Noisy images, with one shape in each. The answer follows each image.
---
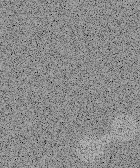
dumbbell
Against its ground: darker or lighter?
lighter
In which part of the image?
bottom right
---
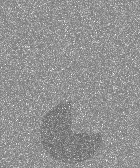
disc with a wedge cut out
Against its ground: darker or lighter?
darker
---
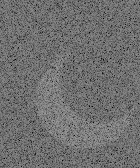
crescent
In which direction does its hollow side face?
up and right
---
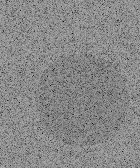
disc
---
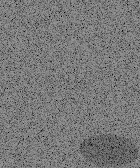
ellipse
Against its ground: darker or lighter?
darker
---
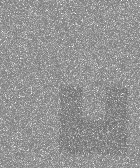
square with a notch
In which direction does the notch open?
up
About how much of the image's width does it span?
half
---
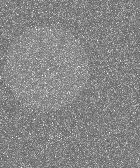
disc
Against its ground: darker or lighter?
lighter
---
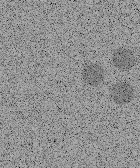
three dots
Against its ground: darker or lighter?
darker
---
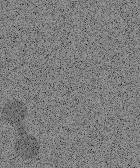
dumbbell
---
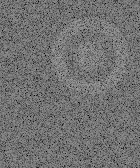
bullseye
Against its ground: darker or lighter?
lighter
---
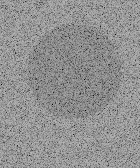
disc
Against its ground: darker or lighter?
darker
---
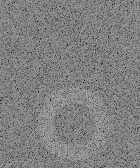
ring
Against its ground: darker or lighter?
lighter
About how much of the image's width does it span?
half
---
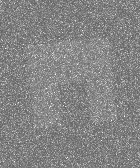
square with a notch
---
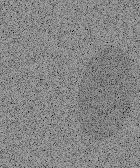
ellipse
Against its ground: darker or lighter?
darker
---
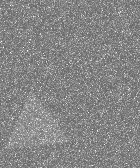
triangle
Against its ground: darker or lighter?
lighter
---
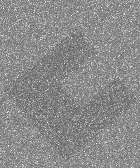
square with a notch
